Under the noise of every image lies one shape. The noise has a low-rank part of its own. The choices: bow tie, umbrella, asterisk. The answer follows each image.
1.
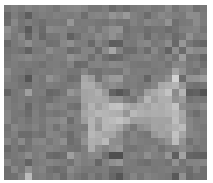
bow tie
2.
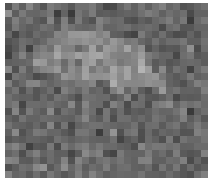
umbrella
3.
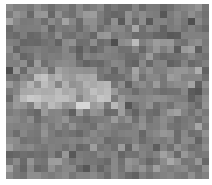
umbrella
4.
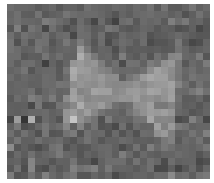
bow tie
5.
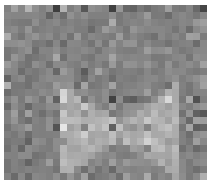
bow tie
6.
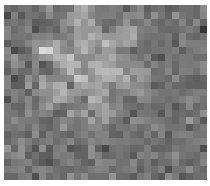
asterisk
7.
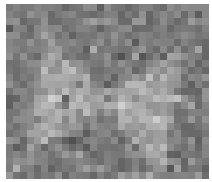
bow tie
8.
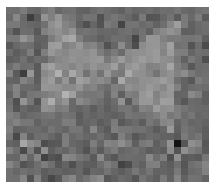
bow tie
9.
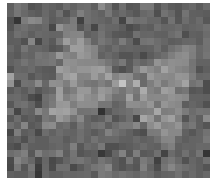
bow tie
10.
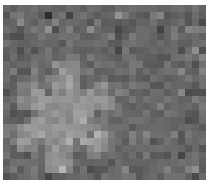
asterisk
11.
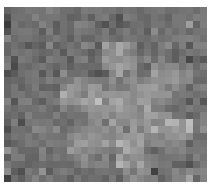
asterisk
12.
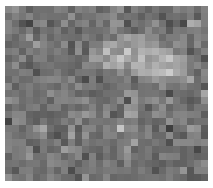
umbrella
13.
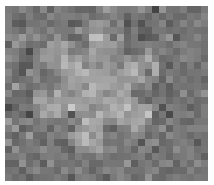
asterisk
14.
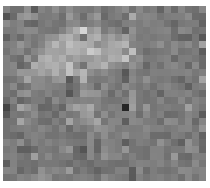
umbrella
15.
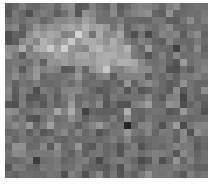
umbrella
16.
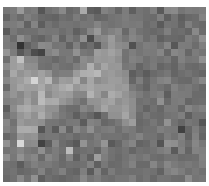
bow tie
